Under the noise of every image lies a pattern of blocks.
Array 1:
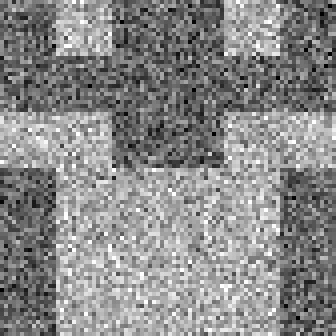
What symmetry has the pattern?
left and right mirror each other
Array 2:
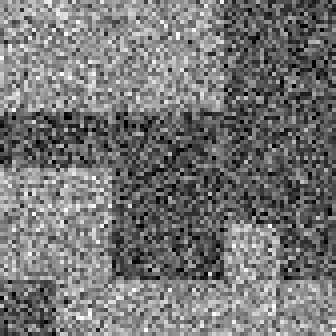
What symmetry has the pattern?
no symmetry
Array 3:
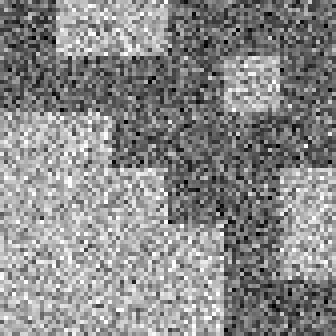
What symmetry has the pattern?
mirrored about the diagonal from the bottom left
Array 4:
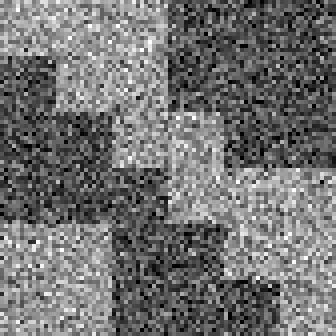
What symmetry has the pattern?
mirrored about the diagonal from the bottom left
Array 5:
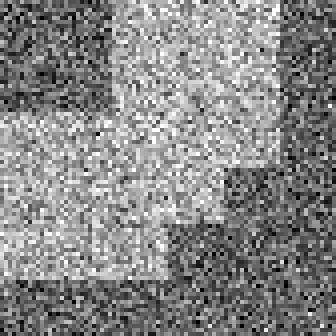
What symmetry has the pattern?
mirrored about the diagonal from the top left
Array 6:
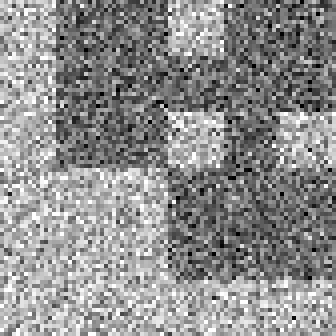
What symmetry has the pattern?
mirrored about the diagonal from the bottom left
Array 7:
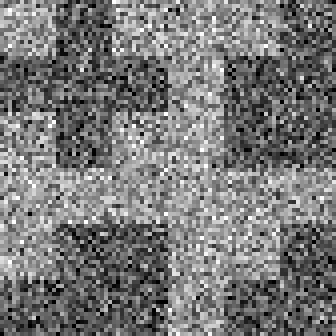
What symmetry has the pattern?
mirrored about the diagonal from the top left
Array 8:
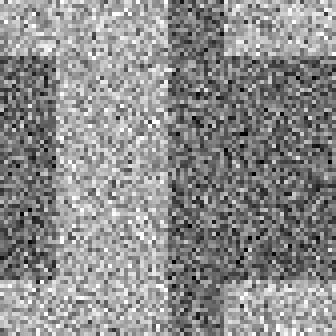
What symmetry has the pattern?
top and bottom mirror each other
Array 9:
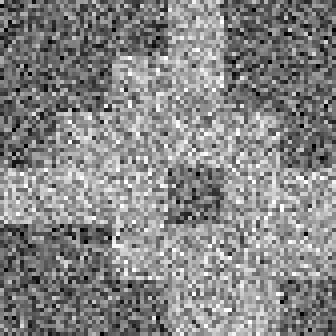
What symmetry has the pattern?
mirrored about the diagonal from the top left
